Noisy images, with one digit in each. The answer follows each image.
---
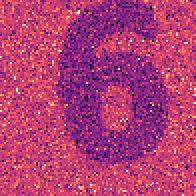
6
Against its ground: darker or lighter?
darker
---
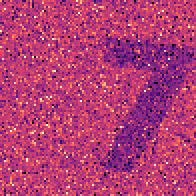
7
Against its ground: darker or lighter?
darker
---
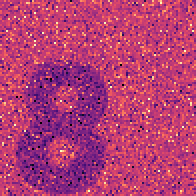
8
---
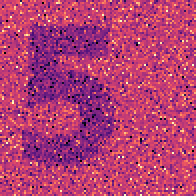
5
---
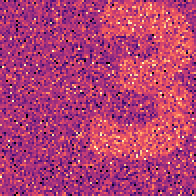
3
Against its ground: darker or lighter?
lighter
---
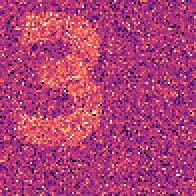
3
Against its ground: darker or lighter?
lighter
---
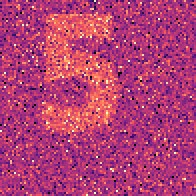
5
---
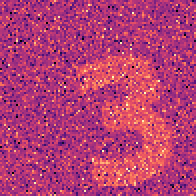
3
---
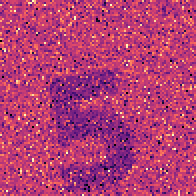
5
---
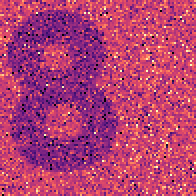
8
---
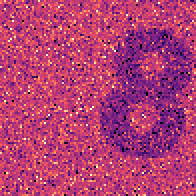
8
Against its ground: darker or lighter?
darker
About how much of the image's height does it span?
two thirds
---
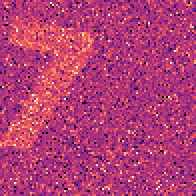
7
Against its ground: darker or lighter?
lighter
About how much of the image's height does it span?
two thirds
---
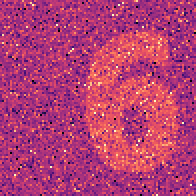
6
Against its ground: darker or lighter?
lighter
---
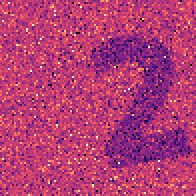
2
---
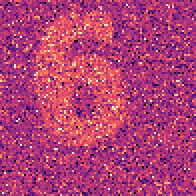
6
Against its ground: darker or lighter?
lighter
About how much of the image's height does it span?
two thirds
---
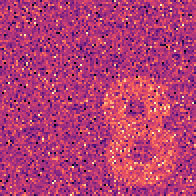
8
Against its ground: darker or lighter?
lighter
